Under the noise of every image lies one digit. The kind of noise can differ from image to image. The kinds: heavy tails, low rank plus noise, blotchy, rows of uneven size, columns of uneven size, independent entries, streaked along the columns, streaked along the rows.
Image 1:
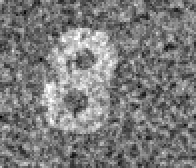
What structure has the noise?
blotchy
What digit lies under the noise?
8
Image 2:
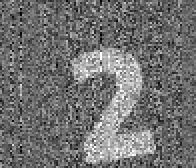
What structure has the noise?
columns of uneven size
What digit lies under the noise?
2
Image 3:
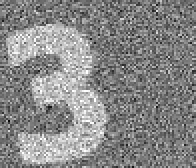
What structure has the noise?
low rank plus noise
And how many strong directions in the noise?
two
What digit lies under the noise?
3
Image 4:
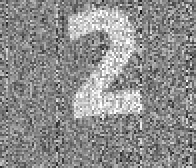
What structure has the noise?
columns of uneven size
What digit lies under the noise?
2
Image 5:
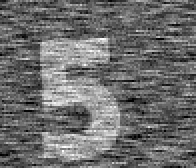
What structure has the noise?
streaked along the rows
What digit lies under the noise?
5
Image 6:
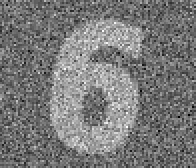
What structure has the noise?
independent entries
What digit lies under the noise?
6
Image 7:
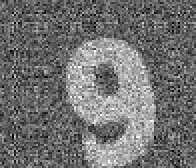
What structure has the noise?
low rank plus noise
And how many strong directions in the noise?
one
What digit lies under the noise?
9
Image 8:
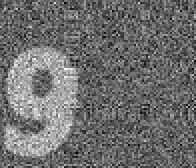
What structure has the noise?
low rank plus noise
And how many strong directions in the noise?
one
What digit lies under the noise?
9
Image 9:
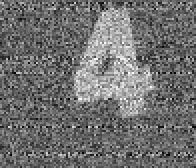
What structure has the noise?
rows of uneven size
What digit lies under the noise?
4
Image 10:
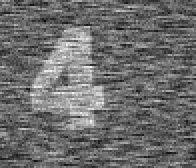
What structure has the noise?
streaked along the rows
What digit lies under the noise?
4
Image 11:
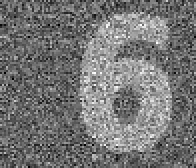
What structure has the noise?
low rank plus noise
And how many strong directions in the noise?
two
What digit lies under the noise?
6
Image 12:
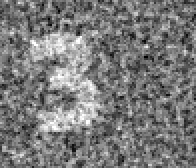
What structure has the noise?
blotchy
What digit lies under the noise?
3
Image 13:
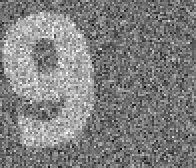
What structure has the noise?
independent entries
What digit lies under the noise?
9
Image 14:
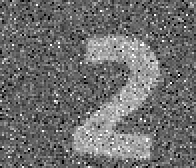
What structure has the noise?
heavy tails
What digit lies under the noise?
2
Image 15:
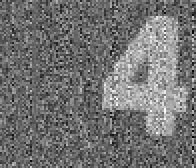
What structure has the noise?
columns of uneven size
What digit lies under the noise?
4
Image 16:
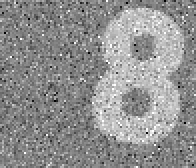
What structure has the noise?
heavy tails
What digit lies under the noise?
8
